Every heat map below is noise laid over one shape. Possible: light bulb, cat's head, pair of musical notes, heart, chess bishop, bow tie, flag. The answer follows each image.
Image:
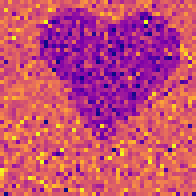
dark heart
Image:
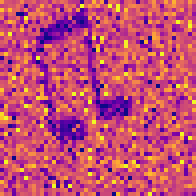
dark pair of musical notes
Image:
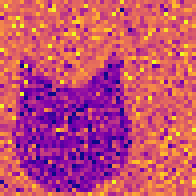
dark cat's head
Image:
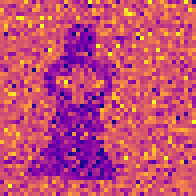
dark chess bishop
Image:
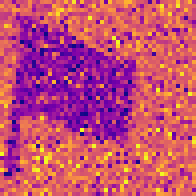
dark flag
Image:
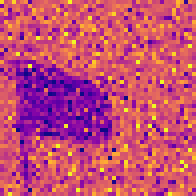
dark flag
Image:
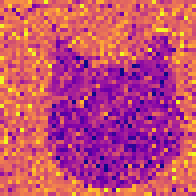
dark cat's head
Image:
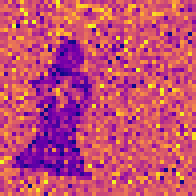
dark chess bishop
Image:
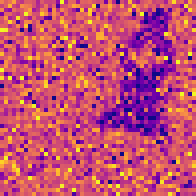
dark chess bishop
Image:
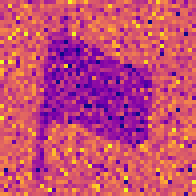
dark flag
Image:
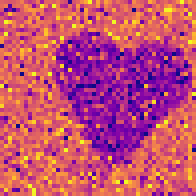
dark heart
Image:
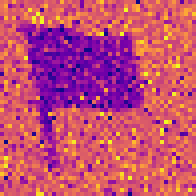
dark flag
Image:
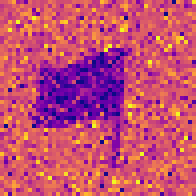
dark flag
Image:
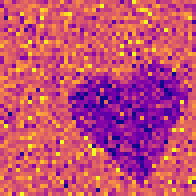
dark heart
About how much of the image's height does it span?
two thirds
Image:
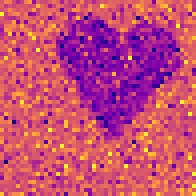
dark heart
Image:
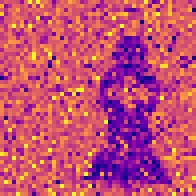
dark chess bishop
